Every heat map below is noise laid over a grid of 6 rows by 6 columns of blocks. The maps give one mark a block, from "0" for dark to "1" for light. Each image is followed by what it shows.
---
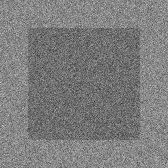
1 1 1 1 1 1
1 0 0 0 0 1
1 0 0 0 0 1
1 0 0 0 0 1
1 0 0 0 0 1
1 1 1 1 1 1
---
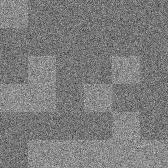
1 0 0 0 0 0
0 0 0 0 0 0
0 1 0 0 1 0
1 1 0 1 0 0
0 0 0 0 1 0
0 1 1 1 1 1
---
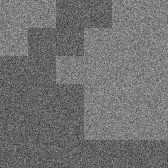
1 1 0 0 1 1
1 0 0 1 1 1
0 0 1 1 1 1
0 0 0 1 1 1
0 0 0 1 1 1
0 0 0 0 0 0
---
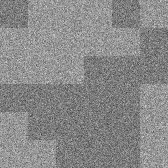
0 1 1 1 0 1
1 1 1 1 1 0
1 1 1 0 0 0
0 0 0 0 0 1
1 0 0 0 0 1
1 1 0 0 0 1
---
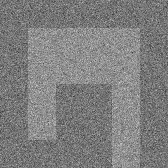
0 0 0 0 0 0
0 1 1 1 1 0
0 1 1 1 1 0
0 1 0 0 1 0
0 1 0 0 1 0
0 0 0 0 1 0
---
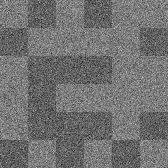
1 0 1 0 1 1
0 1 1 1 1 0
1 0 0 0 1 1
1 0 1 1 1 1
1 0 0 0 1 0
0 1 0 1 0 1
